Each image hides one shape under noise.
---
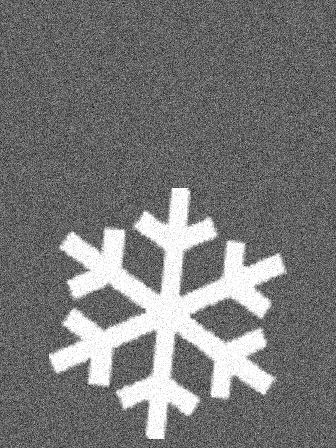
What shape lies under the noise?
snowflake
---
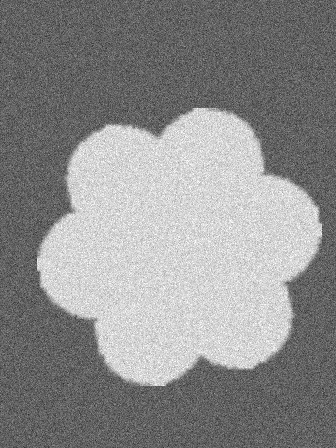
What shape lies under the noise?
flower
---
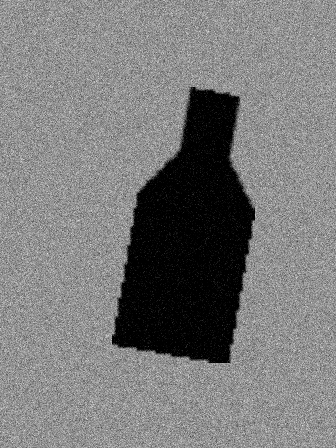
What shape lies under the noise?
bottle
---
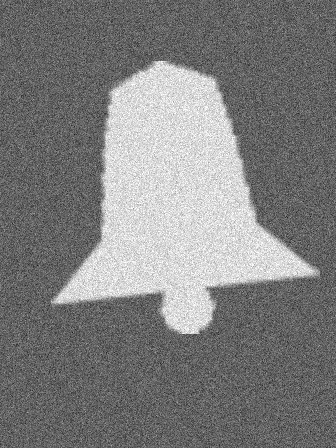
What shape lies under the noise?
bell
